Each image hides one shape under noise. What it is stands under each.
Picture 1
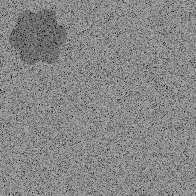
flower
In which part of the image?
top left
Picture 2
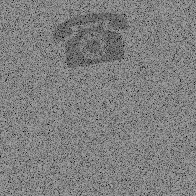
telephone
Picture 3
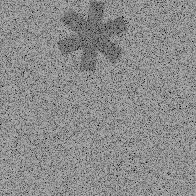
asterisk
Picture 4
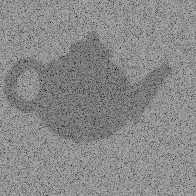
teapot
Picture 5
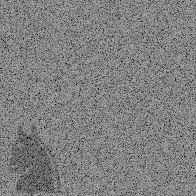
chess knight
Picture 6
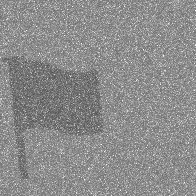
flag
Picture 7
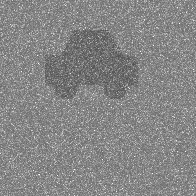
car
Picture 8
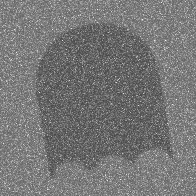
ghost
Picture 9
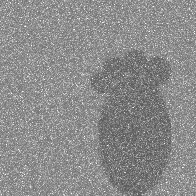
footprint
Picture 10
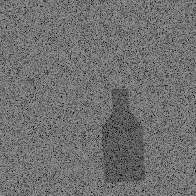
bottle
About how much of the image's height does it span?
half
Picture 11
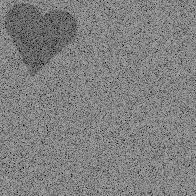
heart
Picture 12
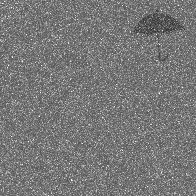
umbrella
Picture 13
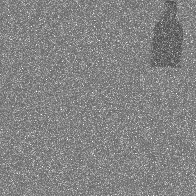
bottle
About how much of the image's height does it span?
a third
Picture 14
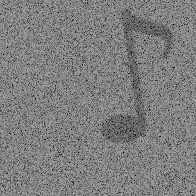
musical note
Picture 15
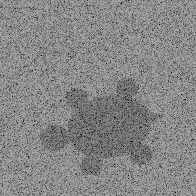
turtle
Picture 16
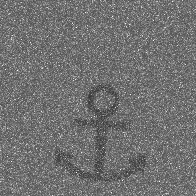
anchor
